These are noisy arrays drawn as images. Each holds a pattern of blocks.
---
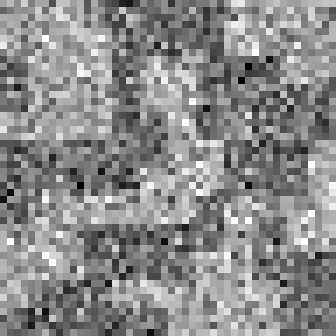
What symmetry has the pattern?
no symmetry
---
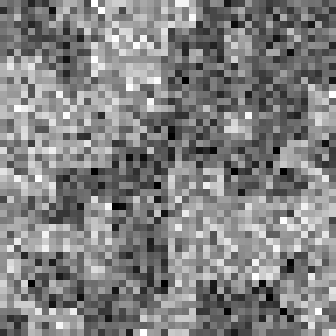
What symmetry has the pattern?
no symmetry
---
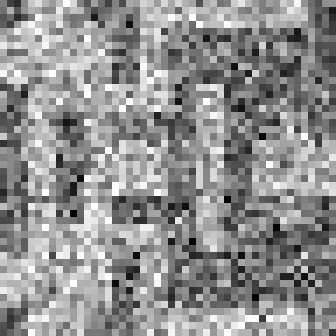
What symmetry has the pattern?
top and bottom mirror each other
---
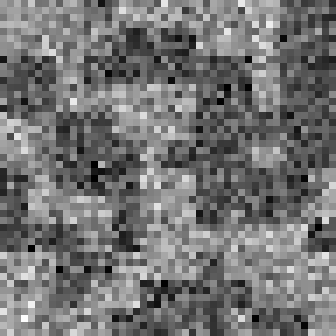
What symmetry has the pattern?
no symmetry
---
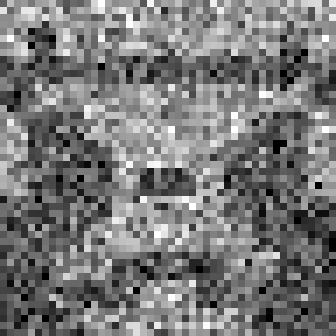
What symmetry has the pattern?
left and right mirror each other
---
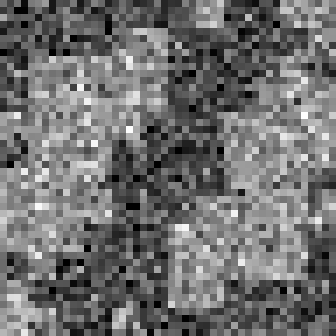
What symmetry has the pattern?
the same after a half turn
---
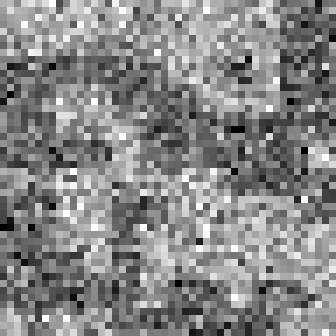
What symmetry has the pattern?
no symmetry
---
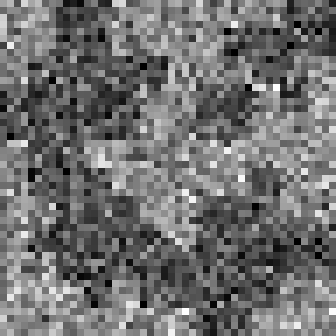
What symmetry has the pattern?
mirrored about the diagonal from the bottom left
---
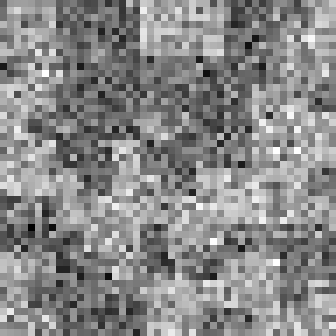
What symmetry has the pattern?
no symmetry
